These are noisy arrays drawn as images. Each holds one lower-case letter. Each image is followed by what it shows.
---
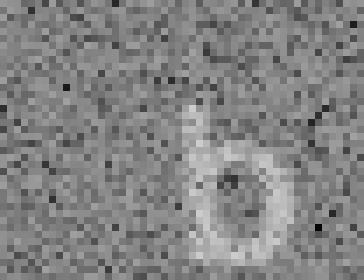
b
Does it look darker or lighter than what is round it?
lighter
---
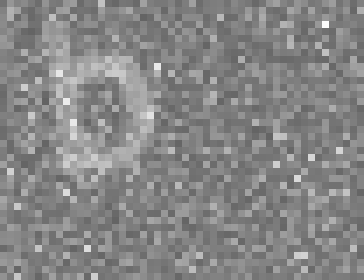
b
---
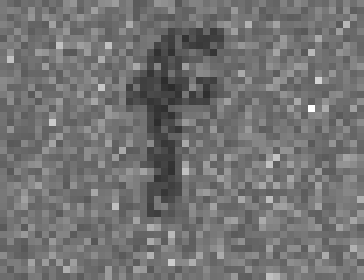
f
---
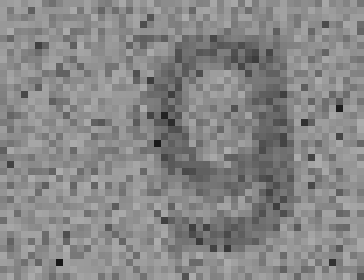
g
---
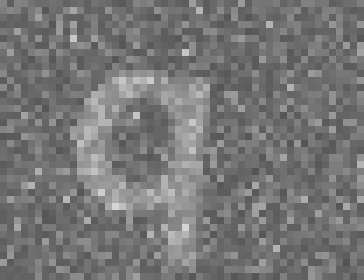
q
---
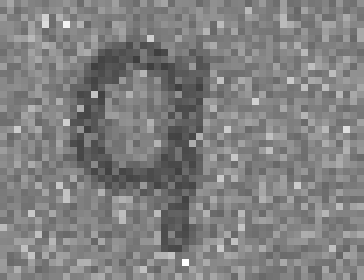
q
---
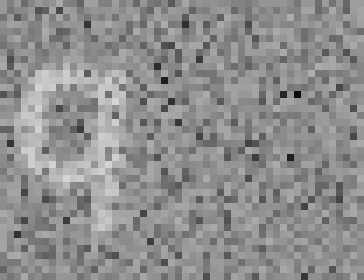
q
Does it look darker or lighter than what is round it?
lighter
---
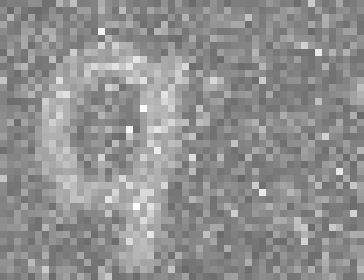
q
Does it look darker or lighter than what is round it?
lighter
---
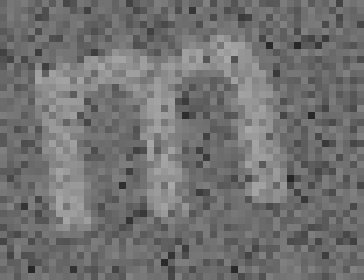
m
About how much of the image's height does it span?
two thirds
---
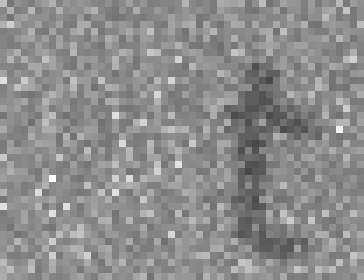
t
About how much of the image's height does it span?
two thirds
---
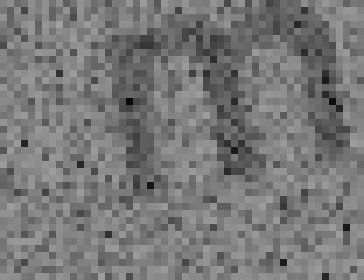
m
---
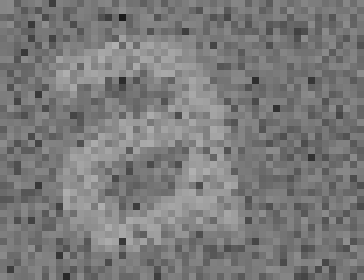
a
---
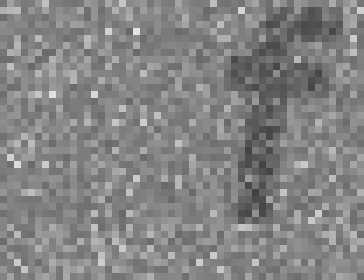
f
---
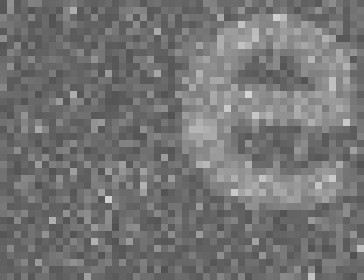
e
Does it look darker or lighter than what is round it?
lighter
